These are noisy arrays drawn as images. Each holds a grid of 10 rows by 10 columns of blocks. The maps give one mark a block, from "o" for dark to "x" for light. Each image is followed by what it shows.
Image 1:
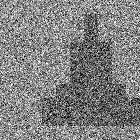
x x x x x x x x x x
x x x x x x o x x x
x x x x x x o x x x
x x x x x o o o x x
x x x x x o o o x x
x x x x x o o o x x
x x x x o o o o o x
x x x o o o o o o o
x x x o o o o o o o
x x x x x x x x x x
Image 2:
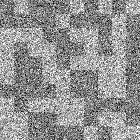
o x o o o x o x o x
o o o o x o o o x o
x x x o o x x o x o
x o x x o o x o x o
x o o x o x x x x o
x o o x x o o x x o
o o o o x o o x x o
x o x x x x o o o o
x x o o x x o x x o
x x o o o o x o x x
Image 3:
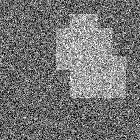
o o o o o o o o o o
o o o o o x x o o o
o o o o x x x x o o
o o o o x x x x o o
o o o o x x x x x o
o o o o o x x x x o
o o o o o x x x x o
o o o o o o o o o o
o o o o o o o o o o
o o o o o o o o o o
